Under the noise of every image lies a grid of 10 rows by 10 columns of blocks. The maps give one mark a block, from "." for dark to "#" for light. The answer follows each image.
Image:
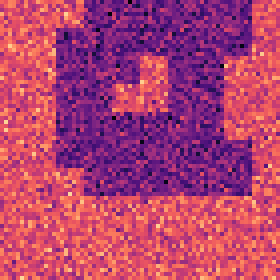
###......#
##.......#
##...#..##
##..##..##
##......##
##.......#
###......#
##########
##########
##########
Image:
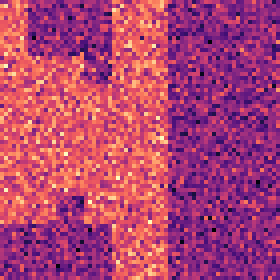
#...##....
#...##....
###.##....
######....
######....
######....
######....
##.###....
....##....
....##....
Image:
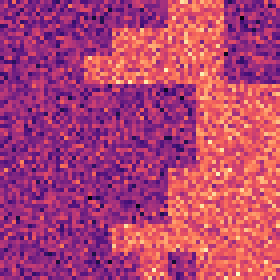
......##..
....####..
...#####..
.......###
.......###
.......###
......####
......####
....######
.....#.###
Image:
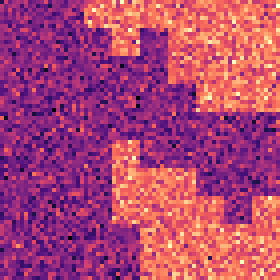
...#######
....#.####
......####
.......###
..........
....#.....
....###...
....####.#
.....#####
.....#####
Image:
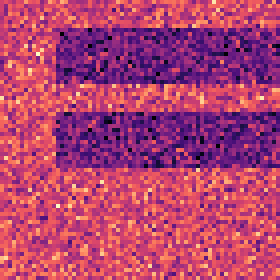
##########
##........
##........
##########
##........
##........
##########
##########
##########
##########
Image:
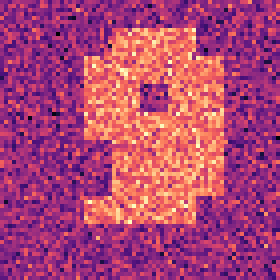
..........
....###...
...#####..
...##.##..
...#####..
....####..
....####..
...####...
..........
..........
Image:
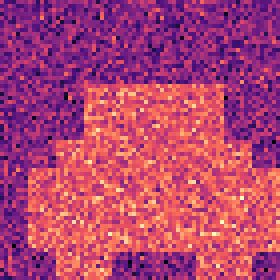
..........
..........
..........
...#####..
...#####..
..#######.
.#########
.#########
.#########
..##...##.
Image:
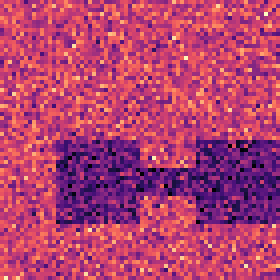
##########
##########
##########
##########
##########
##...##...
##........
##...##...
##########
##########
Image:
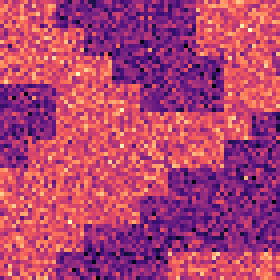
##.....###
###....###
####....##
..###...##
..#######.
.#######..
######....
#####.....
###.......
##....####
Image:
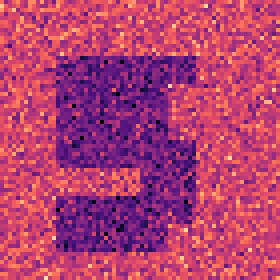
##########
##########
##.....###
##....####
##....####
##.....###
#####..###
##.....###
##....####
##########
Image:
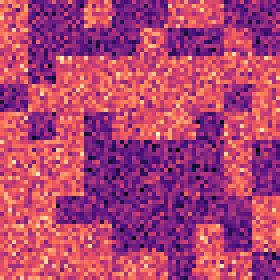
#..#..##..
#....#..#.
#.########
.#######.#
#.#.###.##
###.....#.
###.....#.
##.......#
####...#.#
######.##.
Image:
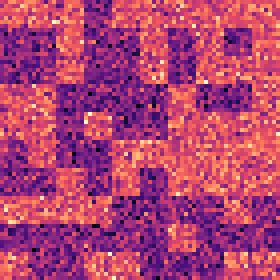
###.######
..#..#.#.#
..#..#.###
##....#..#
##.#..####
.#..######
..#.#.####
####....#.
......#...
#..##...##
